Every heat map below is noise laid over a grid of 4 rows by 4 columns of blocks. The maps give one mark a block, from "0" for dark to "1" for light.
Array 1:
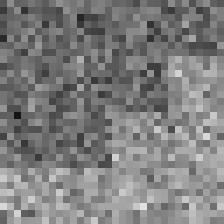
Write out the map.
0 0 0 0
0 0 0 1
0 0 1 1
1 1 1 1
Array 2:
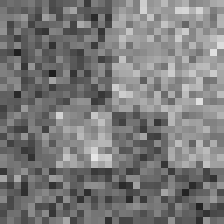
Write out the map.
0 0 1 1
0 0 1 1
0 1 0 1
0 0 0 0
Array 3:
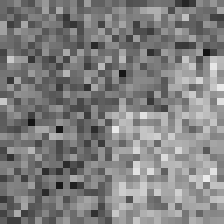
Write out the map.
0 0 0 0
0 0 0 1
0 0 1 1
0 0 1 1
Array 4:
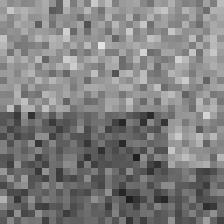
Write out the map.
1 1 1 1
1 1 1 1
0 0 0 1
0 0 0 0
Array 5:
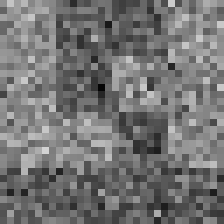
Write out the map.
1 0 0 1
1 0 1 1
1 1 0 1
0 0 0 0
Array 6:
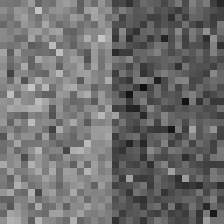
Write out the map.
1 1 0 0
1 1 0 0
1 1 0 0
1 1 0 0
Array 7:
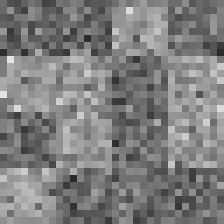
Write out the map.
0 0 1 0
1 1 0 1
0 1 0 1
1 0 0 0
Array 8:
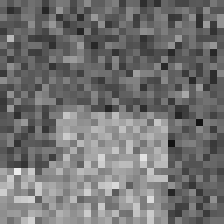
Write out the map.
0 0 0 0
0 0 0 0
0 1 1 0
1 1 1 0
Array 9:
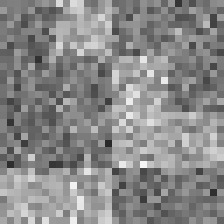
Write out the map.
0 1 0 0
0 0 1 0
0 0 1 1
1 1 0 0
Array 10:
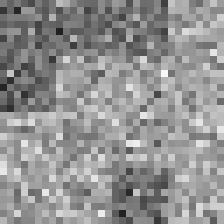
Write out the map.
0 0 0 1
0 1 1 1
1 1 1 1
1 1 0 1
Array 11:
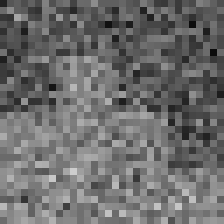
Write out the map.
0 0 0 0
0 1 0 0
1 1 1 0
1 1 1 1
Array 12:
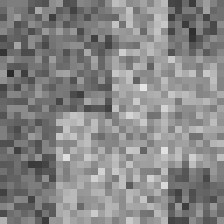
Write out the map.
0 0 1 0
0 0 1 1
0 1 1 1
0 1 1 0
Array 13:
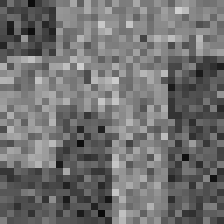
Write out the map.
0 1 1 1
1 1 1 0
1 0 1 0
0 0 1 0
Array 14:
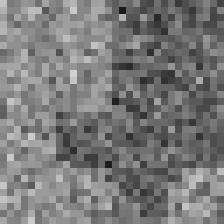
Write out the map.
1 1 0 0
1 1 0 0
1 0 0 0
1 1 0 1
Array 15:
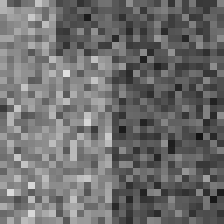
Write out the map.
1 0 0 0
1 1 0 0
1 1 0 0
1 1 0 0
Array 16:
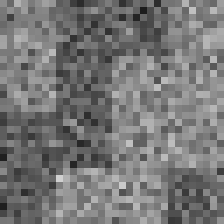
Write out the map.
1 0 0 1
1 0 1 1
0 0 1 1
0 1 1 0
